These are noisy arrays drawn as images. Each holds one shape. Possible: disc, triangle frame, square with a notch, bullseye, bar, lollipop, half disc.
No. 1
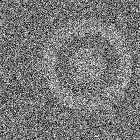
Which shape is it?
bullseye
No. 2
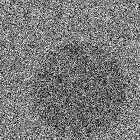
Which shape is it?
disc
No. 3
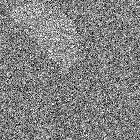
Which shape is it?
half disc
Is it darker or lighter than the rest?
lighter
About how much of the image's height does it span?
half
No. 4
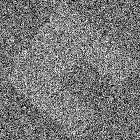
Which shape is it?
square with a notch
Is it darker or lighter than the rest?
lighter
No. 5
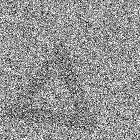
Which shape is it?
triangle frame
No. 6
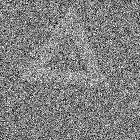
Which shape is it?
triangle frame
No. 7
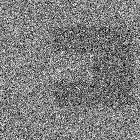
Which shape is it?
square with a notch
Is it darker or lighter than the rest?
darker
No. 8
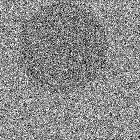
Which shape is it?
disc
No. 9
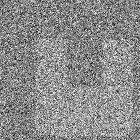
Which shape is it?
square with a notch
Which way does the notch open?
up
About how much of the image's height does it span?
two thirds
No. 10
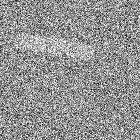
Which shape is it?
bar
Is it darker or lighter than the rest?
lighter
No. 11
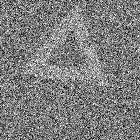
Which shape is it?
triangle frame
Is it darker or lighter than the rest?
lighter
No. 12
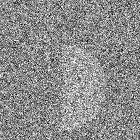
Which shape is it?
half disc
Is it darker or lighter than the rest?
lighter
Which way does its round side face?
right
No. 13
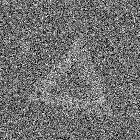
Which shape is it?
triangle frame
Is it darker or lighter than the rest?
lighter
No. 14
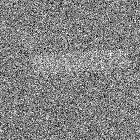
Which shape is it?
bar
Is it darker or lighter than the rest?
lighter
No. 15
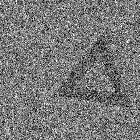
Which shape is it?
triangle frame
